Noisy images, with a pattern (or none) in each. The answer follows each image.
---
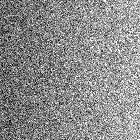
a smooth slope
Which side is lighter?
right
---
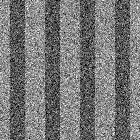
vertical stripes
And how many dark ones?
4
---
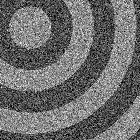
rings round one point
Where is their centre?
top left
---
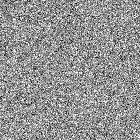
only noise
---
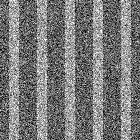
vertical stripes
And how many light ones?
5
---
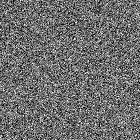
only noise
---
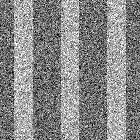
vertical stripes
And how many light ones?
3
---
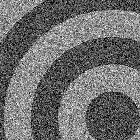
rings round one point
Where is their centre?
bottom right
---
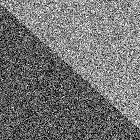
a sharp edge
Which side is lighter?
top right
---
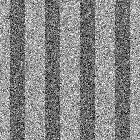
vertical stripes
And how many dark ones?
4
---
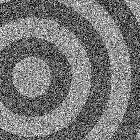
rings round one point
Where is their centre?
middle left
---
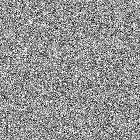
only noise
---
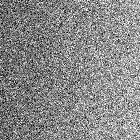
a smooth slope
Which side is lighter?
right
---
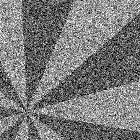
spokes from one point
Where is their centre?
bottom left
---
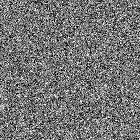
only noise
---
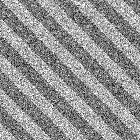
diagonal stripes
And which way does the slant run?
top left to bottom right
